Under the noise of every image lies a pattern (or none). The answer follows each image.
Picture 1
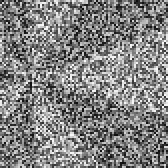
spokes from one point
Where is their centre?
middle left
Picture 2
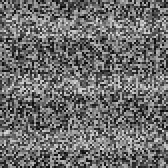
horizontal stripes
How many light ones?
3
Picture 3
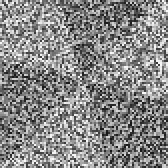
spokes from one point
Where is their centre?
centre
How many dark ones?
3
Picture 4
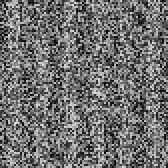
vertical stripes
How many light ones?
6
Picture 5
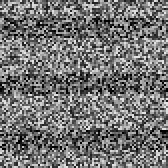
horizontal stripes
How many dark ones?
3
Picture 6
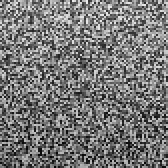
a smooth slope
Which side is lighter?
top
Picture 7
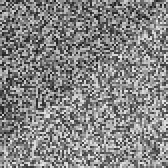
a sharp edge
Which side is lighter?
bottom right
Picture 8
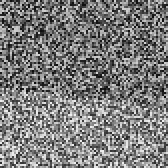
a sharp edge
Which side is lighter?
bottom
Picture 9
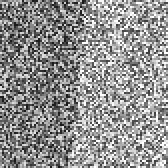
a sharp edge
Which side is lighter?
right
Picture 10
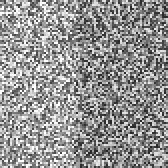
a sharp edge
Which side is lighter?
left
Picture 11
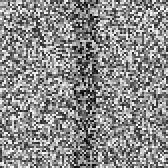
one vertical stripe
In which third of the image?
middle
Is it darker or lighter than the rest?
darker
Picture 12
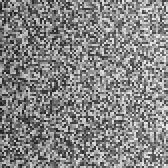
a smooth slope
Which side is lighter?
right
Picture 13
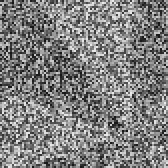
spokes from one point
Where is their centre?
bottom right
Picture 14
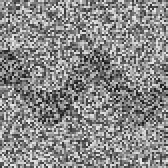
a wavy band
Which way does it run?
left to right
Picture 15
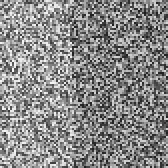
a sharp edge
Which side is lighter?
left
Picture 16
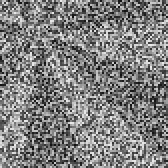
spokes from one point
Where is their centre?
top left
